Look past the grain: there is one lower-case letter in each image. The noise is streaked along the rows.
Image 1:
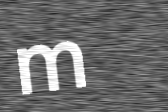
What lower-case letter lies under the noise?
m
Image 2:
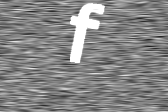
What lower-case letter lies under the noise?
f
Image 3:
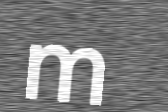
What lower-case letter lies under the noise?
m
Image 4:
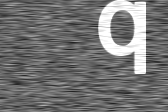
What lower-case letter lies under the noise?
q
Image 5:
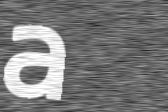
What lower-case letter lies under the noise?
a
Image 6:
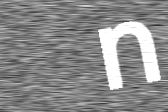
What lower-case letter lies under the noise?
n
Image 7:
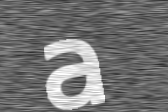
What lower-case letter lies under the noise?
a
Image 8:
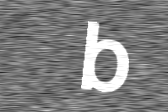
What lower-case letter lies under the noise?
b
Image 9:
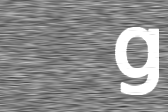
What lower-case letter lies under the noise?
g
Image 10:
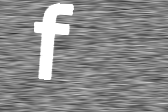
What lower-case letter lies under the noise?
f
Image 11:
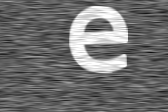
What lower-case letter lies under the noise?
e
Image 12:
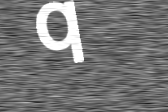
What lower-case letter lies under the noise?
q
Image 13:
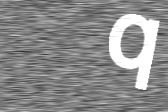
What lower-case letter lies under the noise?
q
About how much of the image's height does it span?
two thirds
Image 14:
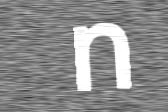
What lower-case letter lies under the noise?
n
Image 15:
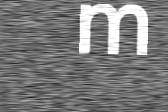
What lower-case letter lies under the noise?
m
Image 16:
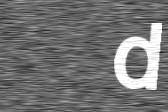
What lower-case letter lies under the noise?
d
